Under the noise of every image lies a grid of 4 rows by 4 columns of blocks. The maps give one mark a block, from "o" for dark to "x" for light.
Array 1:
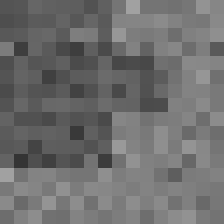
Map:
o o x x
o o o x
o o x x
x x x x
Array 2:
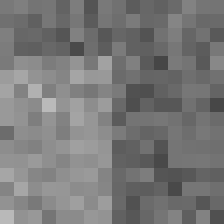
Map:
o o o o
x x o o
x x o o
x x o o
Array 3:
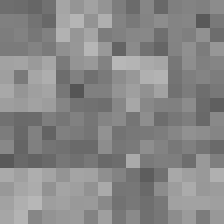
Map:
o x o o
x o x o
o o o o
x x o x
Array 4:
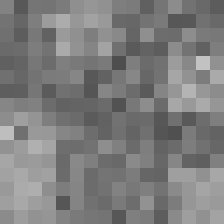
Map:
o x o o
o o o x
x o o o
x o o x
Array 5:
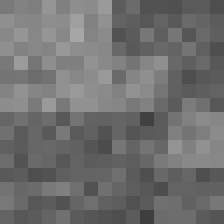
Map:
x x o o
x x x o
o o o x
o o o o
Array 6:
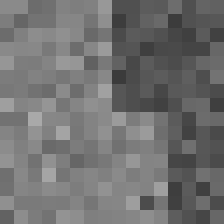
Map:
x x o o
x x o o
x x x o
x x x o
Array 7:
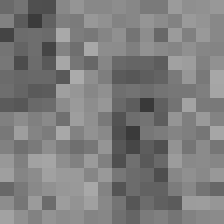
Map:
o x x x
o x o x
x x o x
x x o x
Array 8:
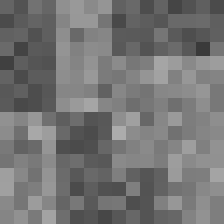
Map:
o x o o
o x x x
x o x x
x o o x
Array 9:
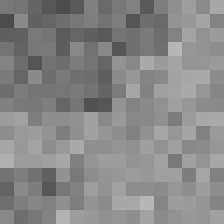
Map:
o o o x
o o x x
x x x x
o x x x
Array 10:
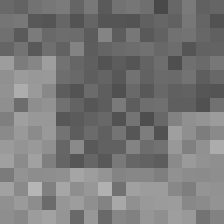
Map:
o o o o
x o o o
x o o x
x x x x
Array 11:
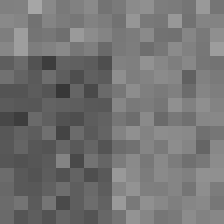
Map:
x x x x
o o x x
o o x x
o o x x
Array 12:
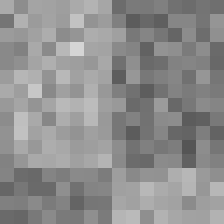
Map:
x x o o
x x o o
x x o o
o o x x
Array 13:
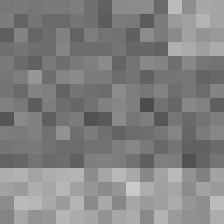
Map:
o o o x
o o o o
o o o o
x x x x
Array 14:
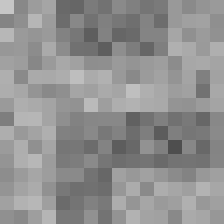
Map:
x o o x
x x x x
x o o o
x o x x
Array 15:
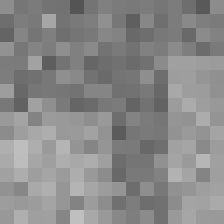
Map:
o o o o
o o o x
x x o x
x x o x
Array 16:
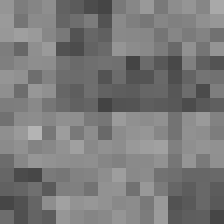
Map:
x o x x
x o o o
x x x x
o x x o
